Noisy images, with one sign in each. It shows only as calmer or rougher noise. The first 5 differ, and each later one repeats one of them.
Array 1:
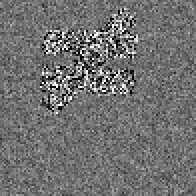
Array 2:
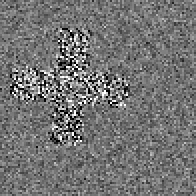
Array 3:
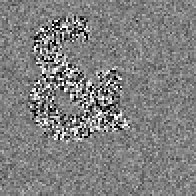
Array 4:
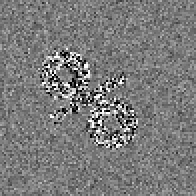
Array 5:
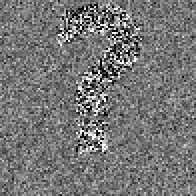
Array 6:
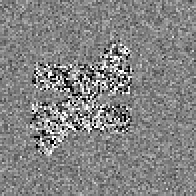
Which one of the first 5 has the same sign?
1
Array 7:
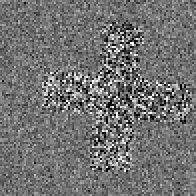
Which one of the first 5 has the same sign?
2
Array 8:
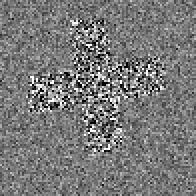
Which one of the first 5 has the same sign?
2
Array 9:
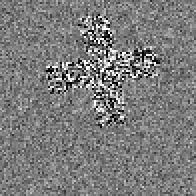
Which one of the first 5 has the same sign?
2
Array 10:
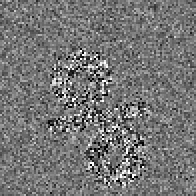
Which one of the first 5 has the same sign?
4
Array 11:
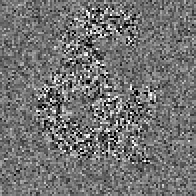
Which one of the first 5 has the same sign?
3
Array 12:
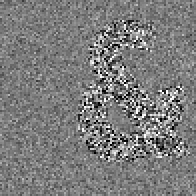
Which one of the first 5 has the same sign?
3
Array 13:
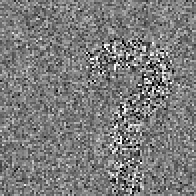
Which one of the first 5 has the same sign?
5
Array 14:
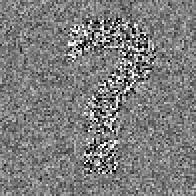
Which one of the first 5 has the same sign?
5
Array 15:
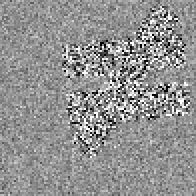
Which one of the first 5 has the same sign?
1
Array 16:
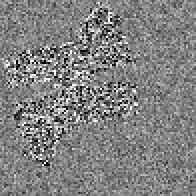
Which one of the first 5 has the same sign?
1
